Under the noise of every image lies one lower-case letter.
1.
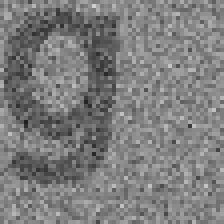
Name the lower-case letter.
g
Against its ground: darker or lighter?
darker
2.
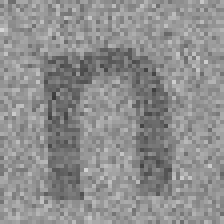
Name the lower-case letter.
n
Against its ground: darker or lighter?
darker
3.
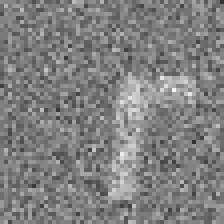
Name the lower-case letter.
r
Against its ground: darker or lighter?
lighter
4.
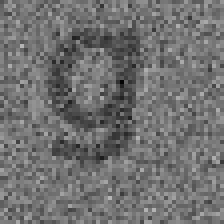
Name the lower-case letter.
g
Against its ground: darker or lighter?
darker
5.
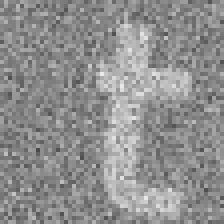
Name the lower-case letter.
t
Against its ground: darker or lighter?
lighter
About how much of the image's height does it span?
nearly all
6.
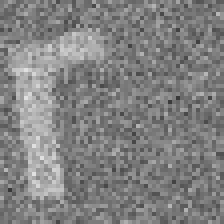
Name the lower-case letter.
r
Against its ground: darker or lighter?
lighter
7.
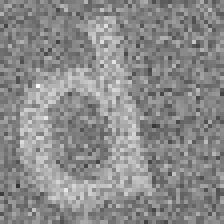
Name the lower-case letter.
d
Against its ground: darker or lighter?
lighter
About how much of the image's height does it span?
nearly all
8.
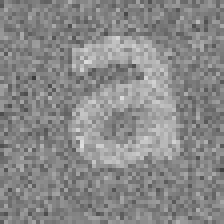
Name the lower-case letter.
a
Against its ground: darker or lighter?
lighter
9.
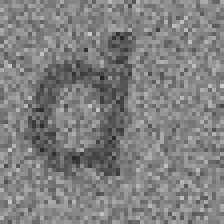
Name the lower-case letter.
d
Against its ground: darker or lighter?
darker
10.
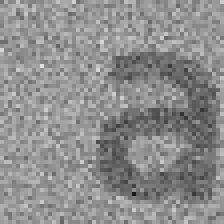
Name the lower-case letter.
a
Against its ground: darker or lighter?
darker
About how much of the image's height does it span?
two thirds
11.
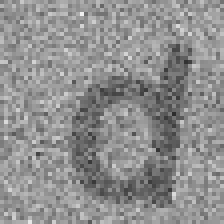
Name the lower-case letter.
d
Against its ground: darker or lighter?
darker
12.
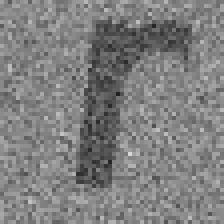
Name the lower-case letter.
r
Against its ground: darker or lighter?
darker
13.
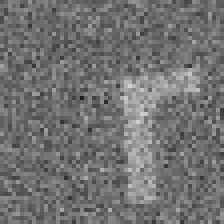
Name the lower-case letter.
r
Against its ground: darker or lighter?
lighter
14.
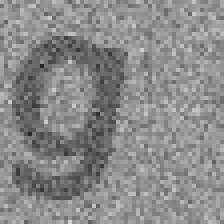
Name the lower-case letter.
g
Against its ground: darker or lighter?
darker
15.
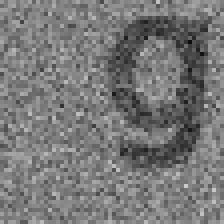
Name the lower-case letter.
g
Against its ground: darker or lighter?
darker
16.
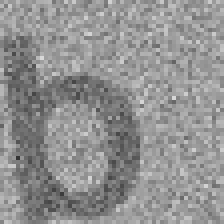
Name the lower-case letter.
b
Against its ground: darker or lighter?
darker
